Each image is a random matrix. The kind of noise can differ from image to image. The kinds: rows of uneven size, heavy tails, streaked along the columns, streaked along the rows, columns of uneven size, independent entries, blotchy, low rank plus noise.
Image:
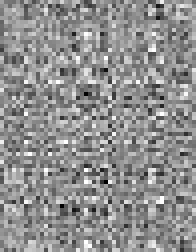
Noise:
low rank plus noise
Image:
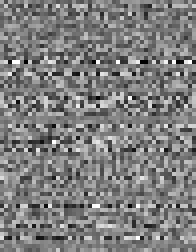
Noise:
rows of uneven size
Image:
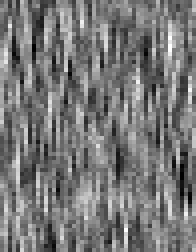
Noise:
streaked along the columns
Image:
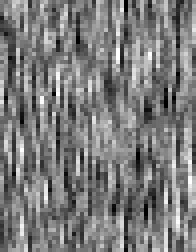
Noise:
streaked along the columns
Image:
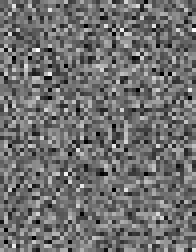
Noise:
low rank plus noise
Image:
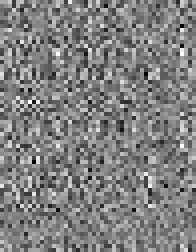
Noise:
low rank plus noise
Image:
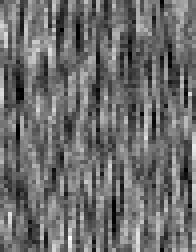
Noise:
streaked along the columns
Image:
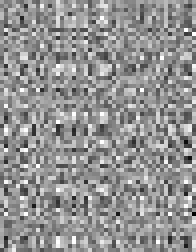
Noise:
low rank plus noise
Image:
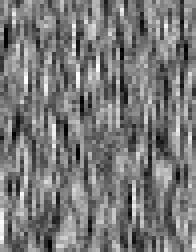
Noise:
streaked along the columns
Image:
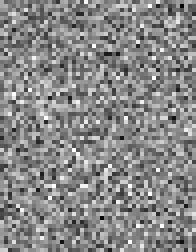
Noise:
independent entries
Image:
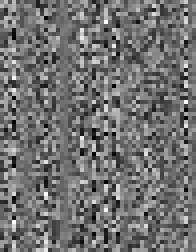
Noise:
columns of uneven size
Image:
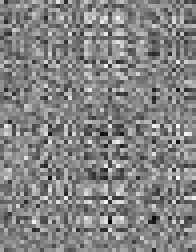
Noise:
low rank plus noise
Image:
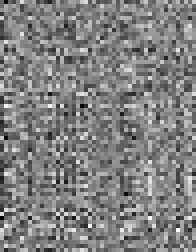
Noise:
low rank plus noise
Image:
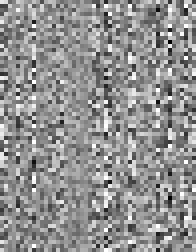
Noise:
columns of uneven size
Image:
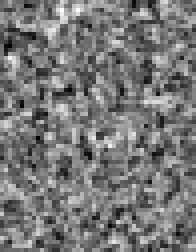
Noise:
blotchy
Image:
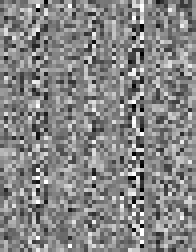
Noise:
columns of uneven size
